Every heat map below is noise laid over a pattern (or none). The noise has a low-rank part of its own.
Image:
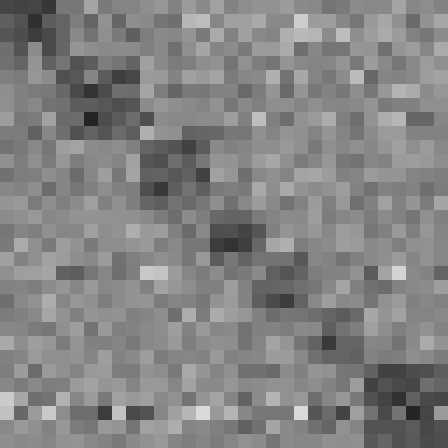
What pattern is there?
blocks along the diagonal
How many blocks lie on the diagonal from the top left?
7
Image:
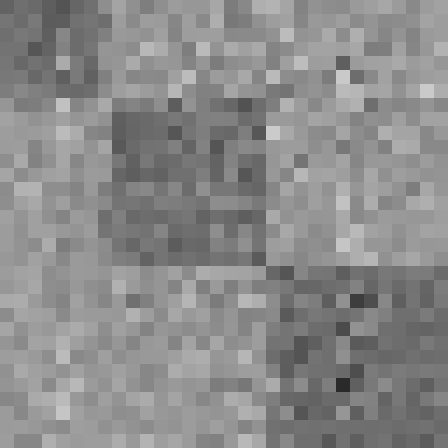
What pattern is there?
blocks along the diagonal
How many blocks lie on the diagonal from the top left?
3
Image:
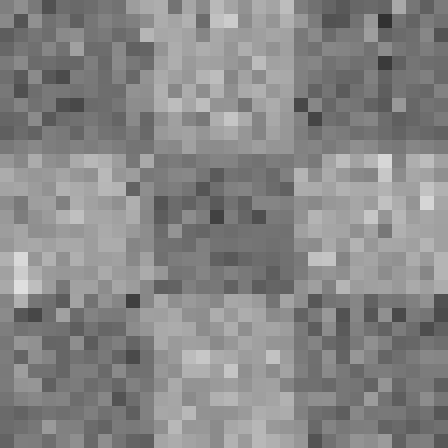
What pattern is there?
a checkerboard
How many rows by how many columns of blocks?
3 by 3
